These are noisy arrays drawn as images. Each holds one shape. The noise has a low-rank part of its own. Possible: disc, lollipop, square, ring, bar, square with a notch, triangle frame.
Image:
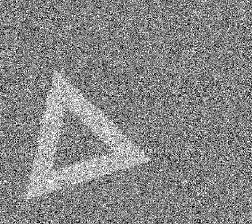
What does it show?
light triangle frame
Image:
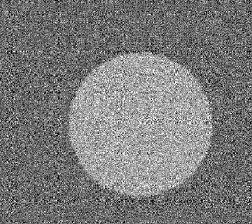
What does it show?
light disc
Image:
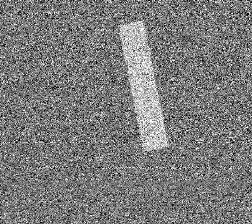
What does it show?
light bar
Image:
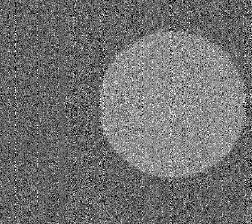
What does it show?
light disc
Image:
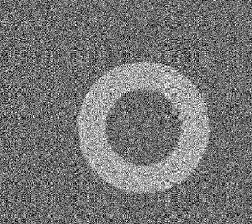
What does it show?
light ring
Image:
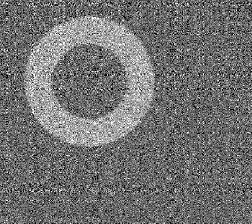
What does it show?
light ring
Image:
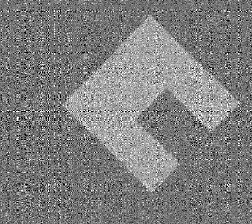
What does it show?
light square with a notch
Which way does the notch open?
down and right
